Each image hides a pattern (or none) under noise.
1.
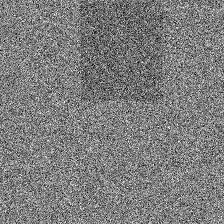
one block
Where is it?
top middle
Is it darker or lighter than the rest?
darker
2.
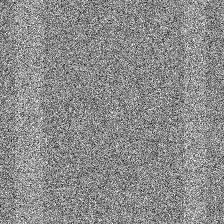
bands of columns
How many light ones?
2
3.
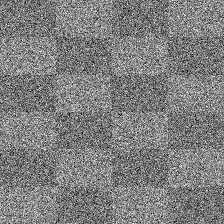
a checkerboard
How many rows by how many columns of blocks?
6 by 4
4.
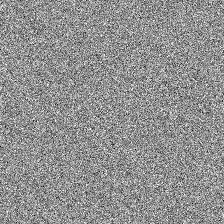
only noise
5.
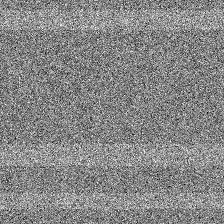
bands of rows
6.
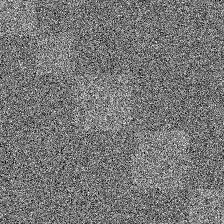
blocks along the diagonal
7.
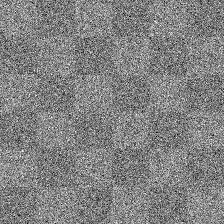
a checkerboard
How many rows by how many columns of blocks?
6 by 6
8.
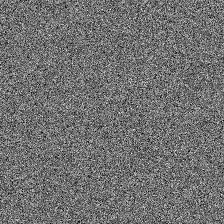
only noise
